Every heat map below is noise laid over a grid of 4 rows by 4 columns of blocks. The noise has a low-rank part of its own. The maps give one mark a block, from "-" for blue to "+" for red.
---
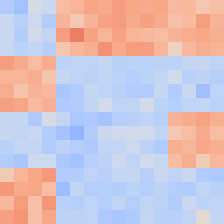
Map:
- + + +
+ - - -
- - - +
+ - - -
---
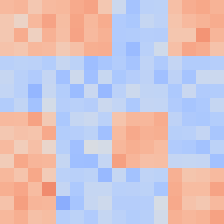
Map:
+ + - +
- - - -
+ - + -
+ - - +
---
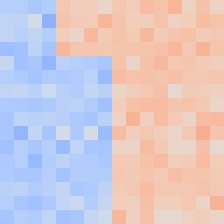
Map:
- + + +
- - + +
- - + +
- - + +
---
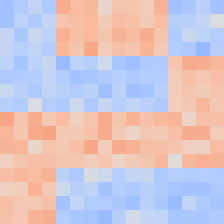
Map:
- + + -
- - - +
+ + + +
+ - - -
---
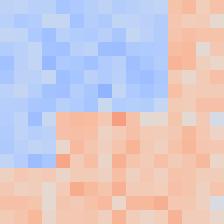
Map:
- - - +
- - - +
- + + +
+ + + +
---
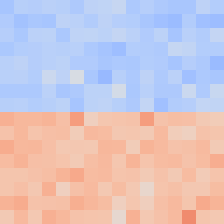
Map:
- - - -
- - - -
+ + + +
+ + + +
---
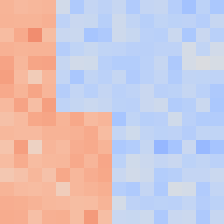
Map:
+ - - -
+ - - -
+ + - -
+ + - -
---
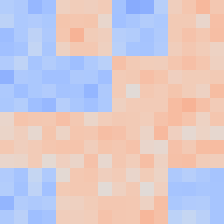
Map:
- + - +
- - + +
+ + + +
- + + -
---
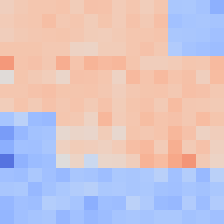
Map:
+ + + -
+ + + +
- + + +
- - - -
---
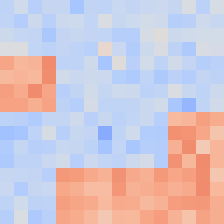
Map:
- - - -
+ - - -
- - - +
- + + +
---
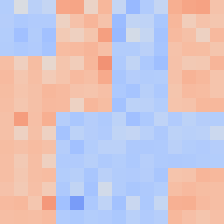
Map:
- + - +
+ + - +
+ - - -
+ - - +
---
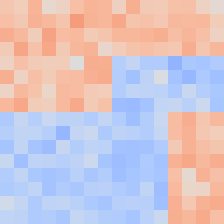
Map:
+ + + +
+ + - -
- - - +
- - - +
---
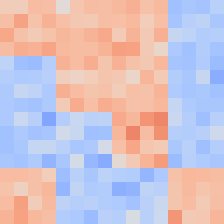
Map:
+ + + -
- + + -
- - + -
+ - - +
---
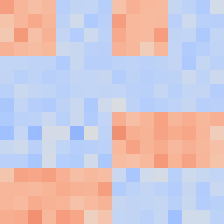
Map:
+ - + -
- - - -
- - + +
+ + - -
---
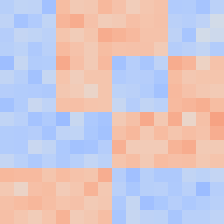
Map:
- + + -
- + - +
- - + +
+ + - -
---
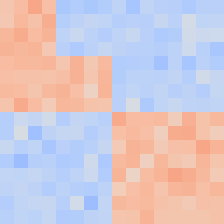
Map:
+ - - -
+ + - -
- - + +
- - + +
